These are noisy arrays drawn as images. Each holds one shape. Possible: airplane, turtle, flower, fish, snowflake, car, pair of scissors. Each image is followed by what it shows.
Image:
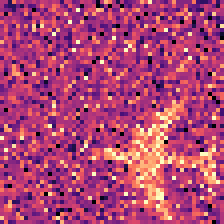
airplane
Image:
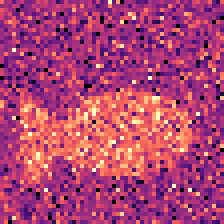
fish
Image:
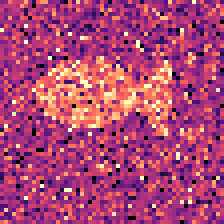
fish
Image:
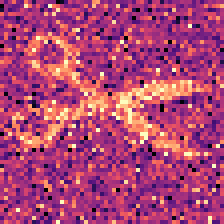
pair of scissors
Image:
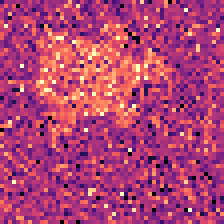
turtle
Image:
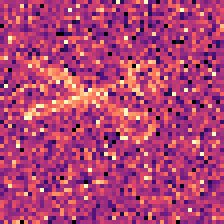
pair of scissors
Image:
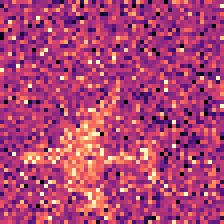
airplane
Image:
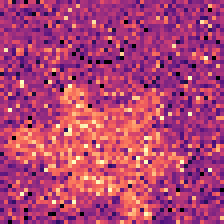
turtle
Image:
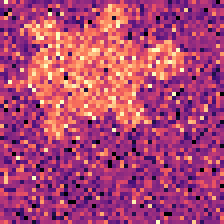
turtle
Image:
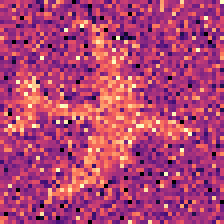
airplane
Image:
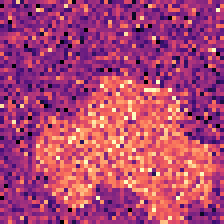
car
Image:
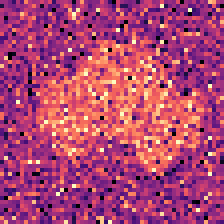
car
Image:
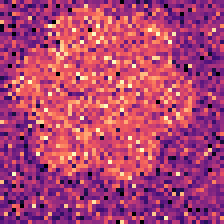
flower
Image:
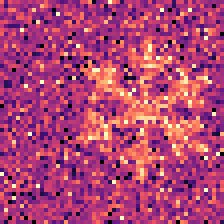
snowflake
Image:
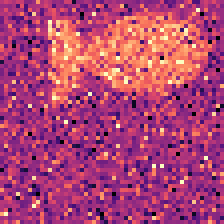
fish
